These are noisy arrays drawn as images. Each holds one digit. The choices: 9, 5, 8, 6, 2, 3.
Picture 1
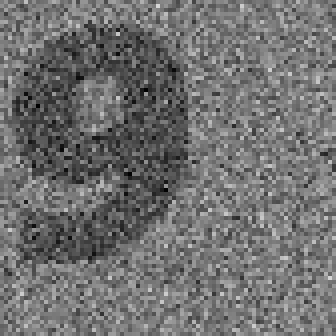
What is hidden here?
dark 9
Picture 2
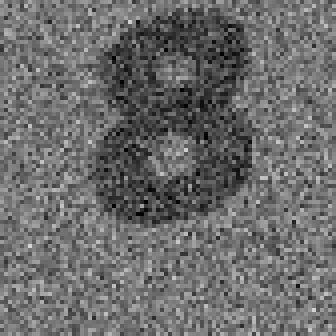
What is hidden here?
dark 8
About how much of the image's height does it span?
two thirds
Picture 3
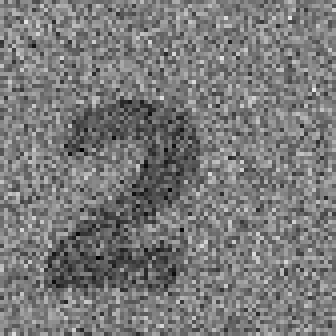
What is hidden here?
dark 2
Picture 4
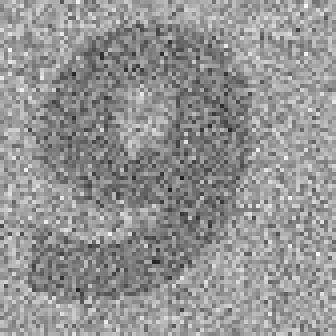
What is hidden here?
dark 9
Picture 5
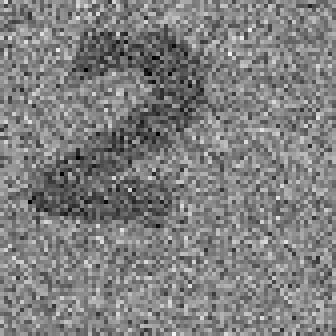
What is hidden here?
dark 2
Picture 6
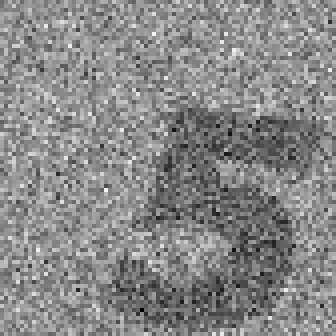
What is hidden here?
dark 5
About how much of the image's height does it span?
two thirds
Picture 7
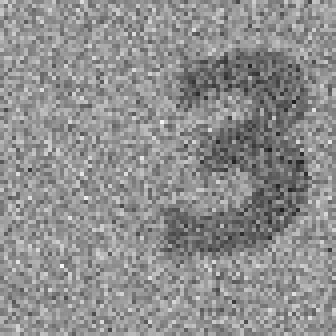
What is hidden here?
dark 3
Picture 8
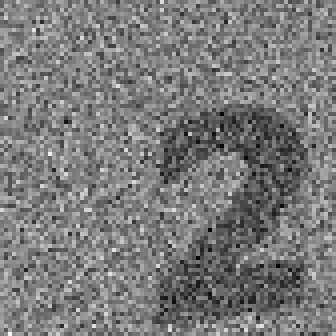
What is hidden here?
dark 2
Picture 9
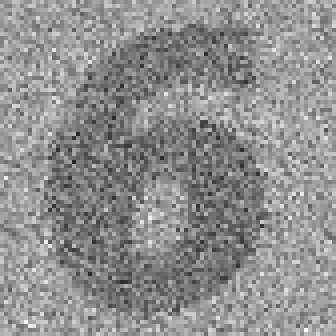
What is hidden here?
dark 6
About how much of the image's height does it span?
nearly all
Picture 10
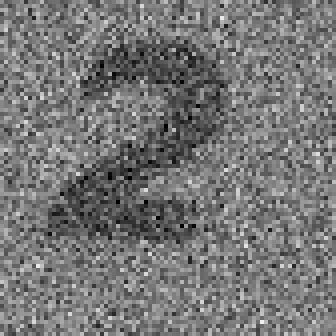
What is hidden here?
dark 2
